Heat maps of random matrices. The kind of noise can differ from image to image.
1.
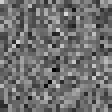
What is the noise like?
low rank plus noise
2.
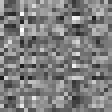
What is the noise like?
low rank plus noise
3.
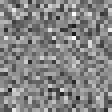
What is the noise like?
low rank plus noise
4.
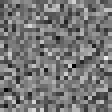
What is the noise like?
independent entries
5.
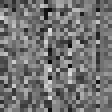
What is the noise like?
columns of uneven size
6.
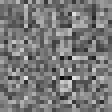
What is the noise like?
low rank plus noise
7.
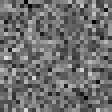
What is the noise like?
independent entries
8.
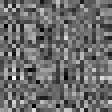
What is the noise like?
low rank plus noise
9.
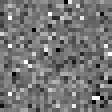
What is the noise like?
heavy tails
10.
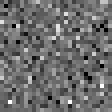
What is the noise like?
heavy tails
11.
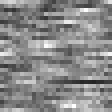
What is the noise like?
streaked along the rows
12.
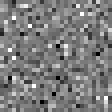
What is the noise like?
heavy tails
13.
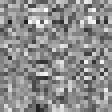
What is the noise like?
low rank plus noise
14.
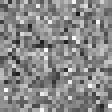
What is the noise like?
independent entries
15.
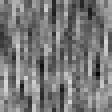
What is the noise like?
streaked along the columns
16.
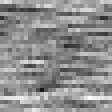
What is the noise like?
streaked along the rows
